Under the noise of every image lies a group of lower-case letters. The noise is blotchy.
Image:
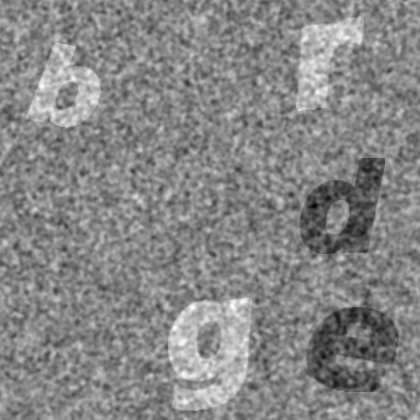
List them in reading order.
top left: light b; top right: light r; middle right: dark d; bottom middle: light g; bottom right: dark e
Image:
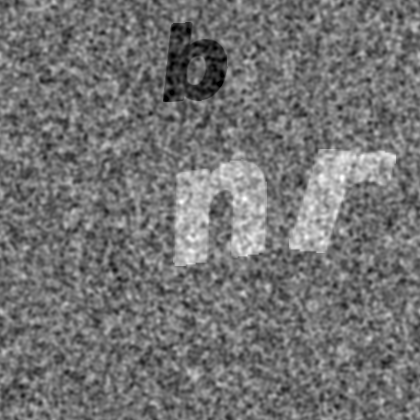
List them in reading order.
top middle: dark b; centre: light n; middle right: light r
